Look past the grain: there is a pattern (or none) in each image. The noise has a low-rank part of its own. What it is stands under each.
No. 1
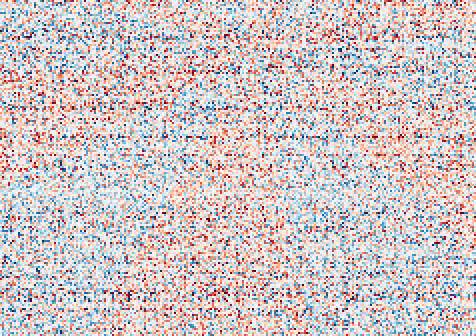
spokes from one point
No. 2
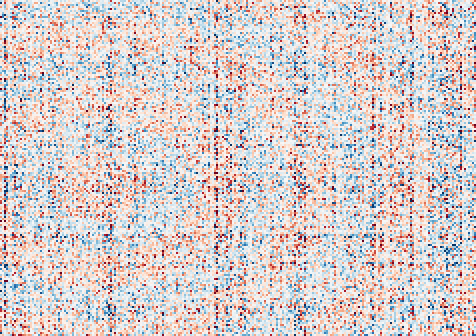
rings round one point
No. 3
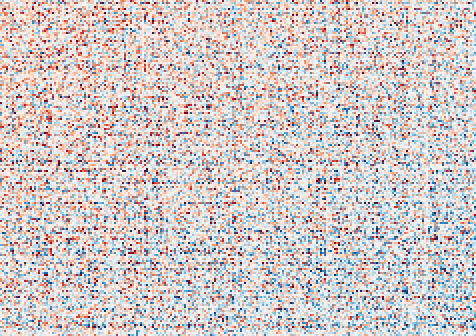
a smooth slope
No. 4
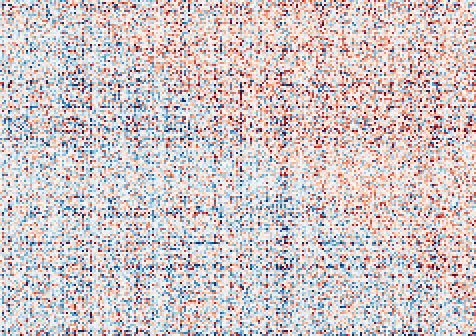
a sharp edge
